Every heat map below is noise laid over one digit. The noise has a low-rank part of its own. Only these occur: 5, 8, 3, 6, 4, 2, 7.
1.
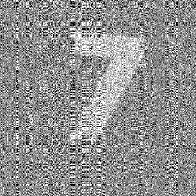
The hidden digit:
7
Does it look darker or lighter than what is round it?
lighter
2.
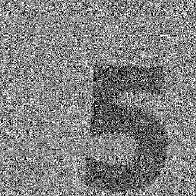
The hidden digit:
5
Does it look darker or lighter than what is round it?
darker
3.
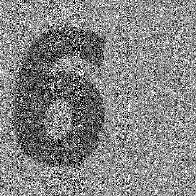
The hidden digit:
6
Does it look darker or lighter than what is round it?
darker
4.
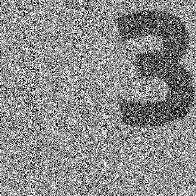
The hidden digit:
3
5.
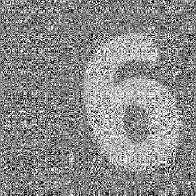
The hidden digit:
6
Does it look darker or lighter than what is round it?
lighter
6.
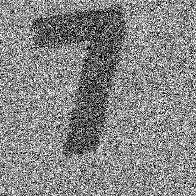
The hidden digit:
7
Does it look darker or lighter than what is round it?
darker
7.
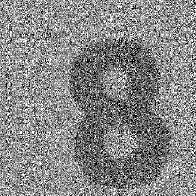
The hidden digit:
8
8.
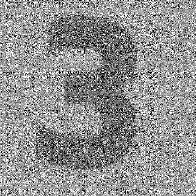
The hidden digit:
3
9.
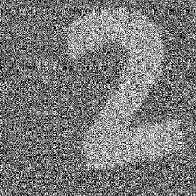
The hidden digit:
2
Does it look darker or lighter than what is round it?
lighter
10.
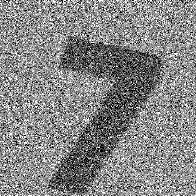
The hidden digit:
7
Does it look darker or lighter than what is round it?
darker
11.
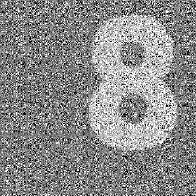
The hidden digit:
8
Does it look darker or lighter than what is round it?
lighter
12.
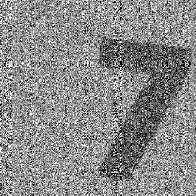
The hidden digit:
7
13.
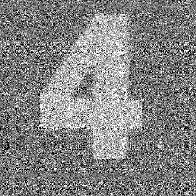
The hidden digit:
4
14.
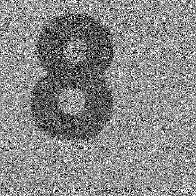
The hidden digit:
8
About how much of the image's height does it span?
two thirds
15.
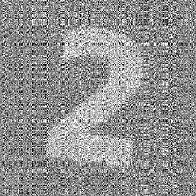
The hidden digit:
2
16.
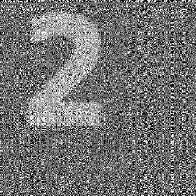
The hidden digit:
2
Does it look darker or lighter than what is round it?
lighter
